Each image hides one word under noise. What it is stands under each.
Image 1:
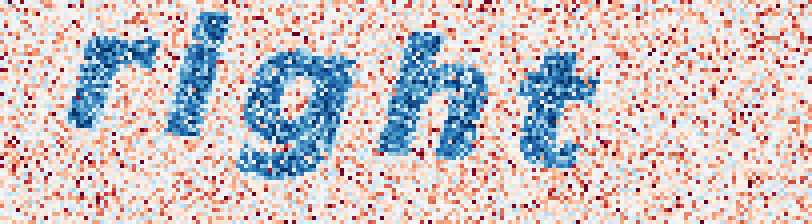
right
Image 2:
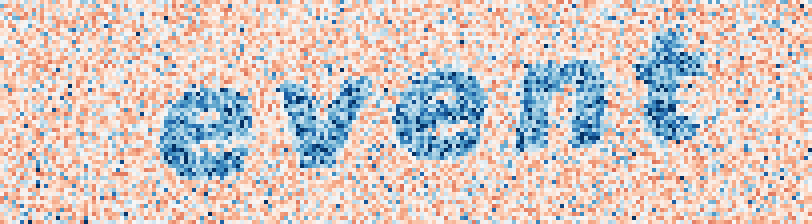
event
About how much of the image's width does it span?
two thirds
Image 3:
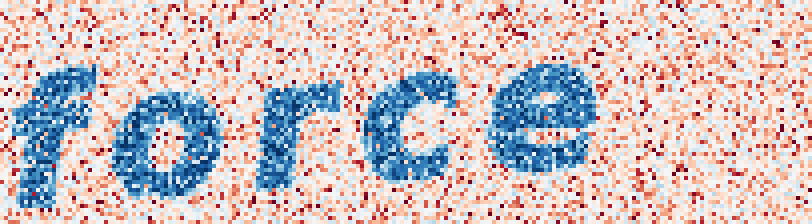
force
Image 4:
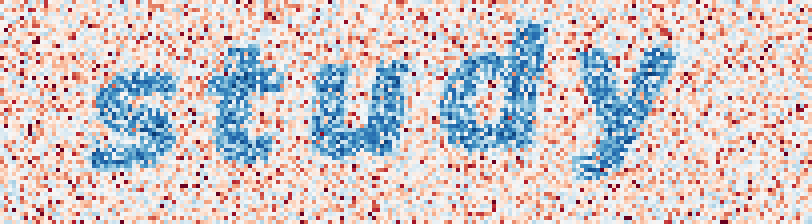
study
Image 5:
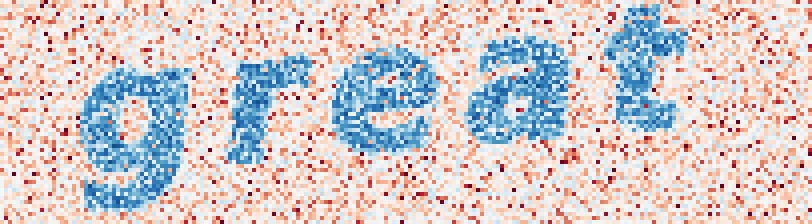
great
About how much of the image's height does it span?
nearly all
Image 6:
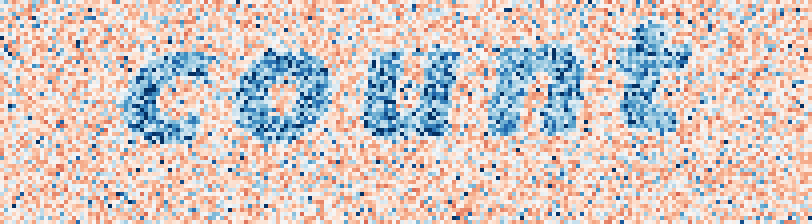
count
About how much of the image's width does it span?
two thirds
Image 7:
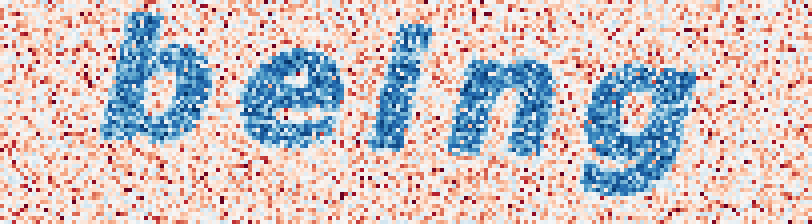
being
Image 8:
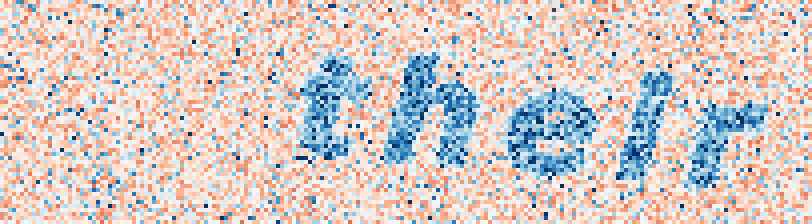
their
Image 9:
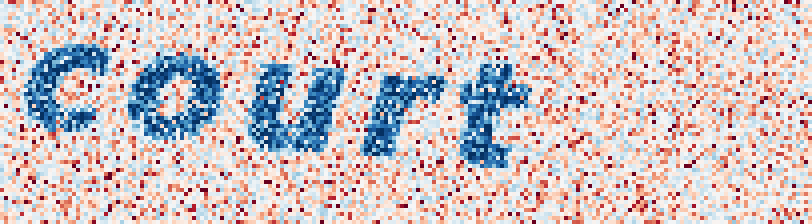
court
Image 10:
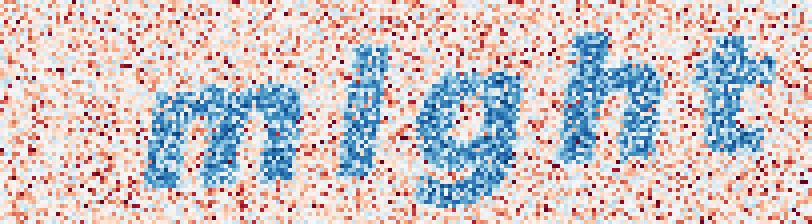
might
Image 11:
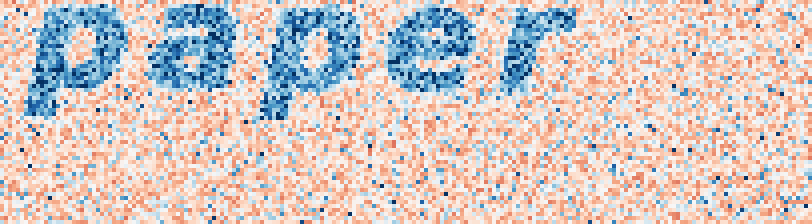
paper
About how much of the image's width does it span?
two thirds
